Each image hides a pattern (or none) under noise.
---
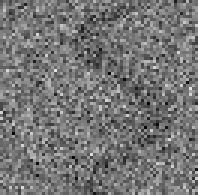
a wavy band
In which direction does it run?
top to bottom
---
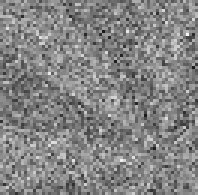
spokes from one point
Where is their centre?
bottom right
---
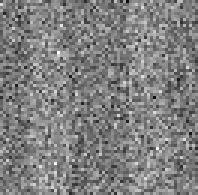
vertical stripes
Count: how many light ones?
2
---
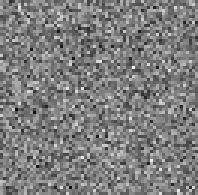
only noise
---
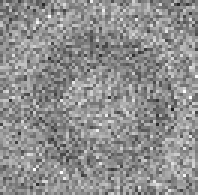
rings round one point
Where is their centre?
centre
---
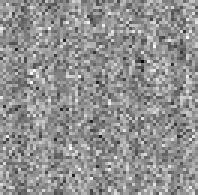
vertical stripes
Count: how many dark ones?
5
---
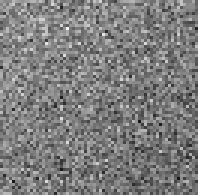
a smooth slope
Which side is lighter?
top left
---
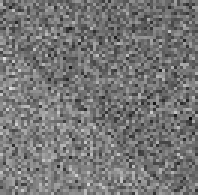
a sharp edge
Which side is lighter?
bottom left
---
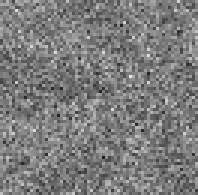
spokes from one point
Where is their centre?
middle right
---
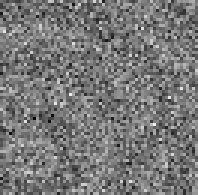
rings round one point
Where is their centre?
bottom left
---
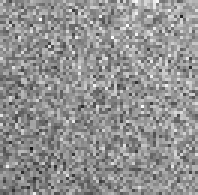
a smooth slope
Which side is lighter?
top right
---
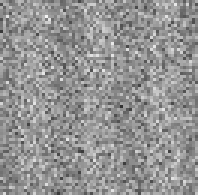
vertical stripes
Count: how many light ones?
3
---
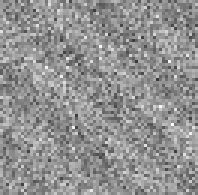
diagonal stripes
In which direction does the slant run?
top left to bottom right
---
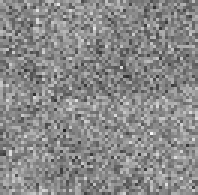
spokes from one point
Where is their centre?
middle left
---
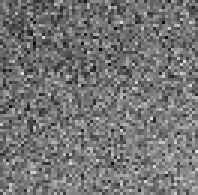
a smooth slope
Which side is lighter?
bottom right
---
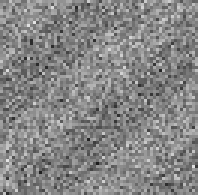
diagonal stripes
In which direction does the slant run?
bottom left to top right
